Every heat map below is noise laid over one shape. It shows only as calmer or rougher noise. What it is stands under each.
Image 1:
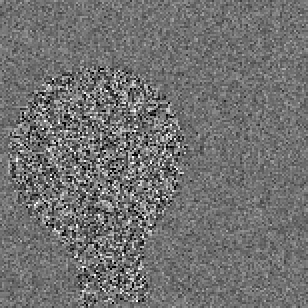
rough light bulb
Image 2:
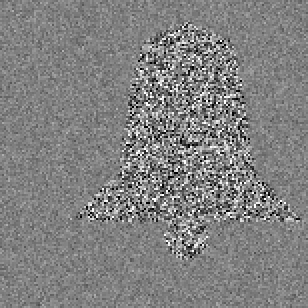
rough bell
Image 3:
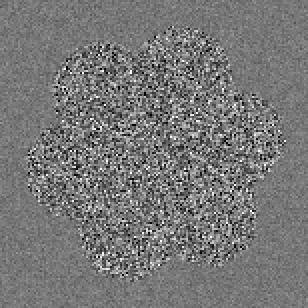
rough flower
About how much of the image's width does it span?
nearly all
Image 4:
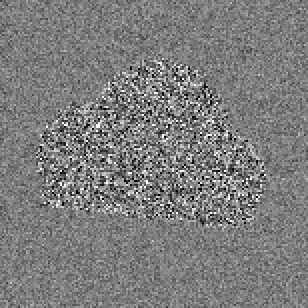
rough cloud
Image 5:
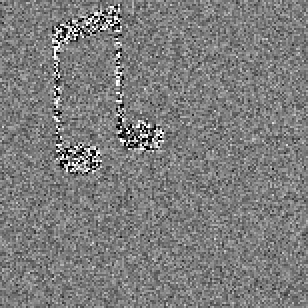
rough pair of musical notes
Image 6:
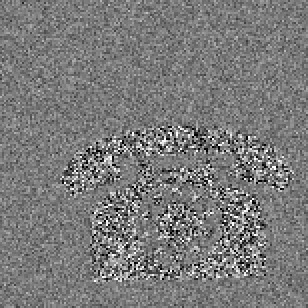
rough telephone
